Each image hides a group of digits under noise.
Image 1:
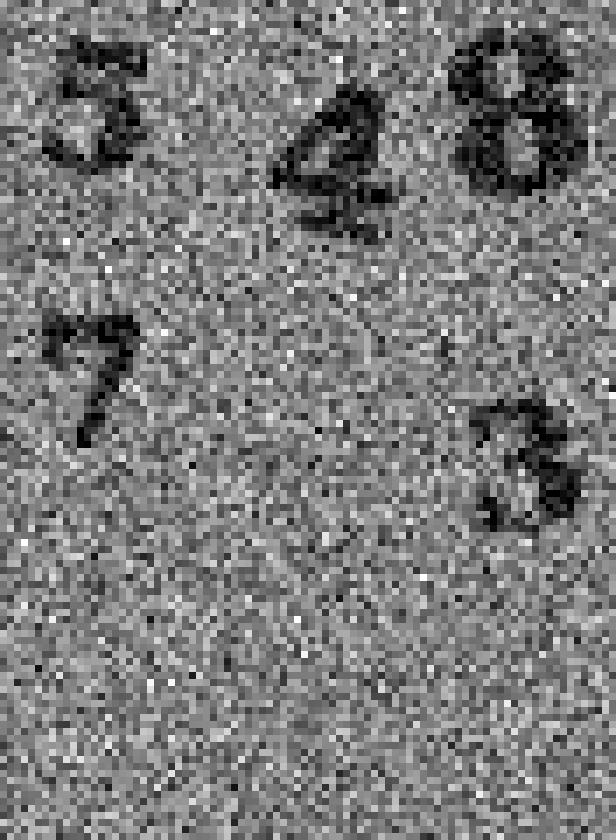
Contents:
top left: 5; top middle: 4; top right: 8; middle left: 7; middle right: 3
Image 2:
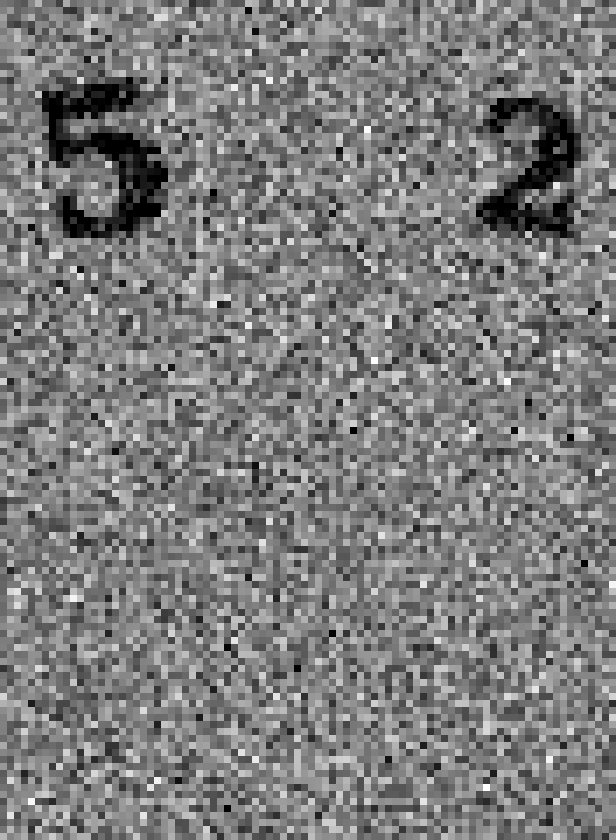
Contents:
top left: 5; top right: 2
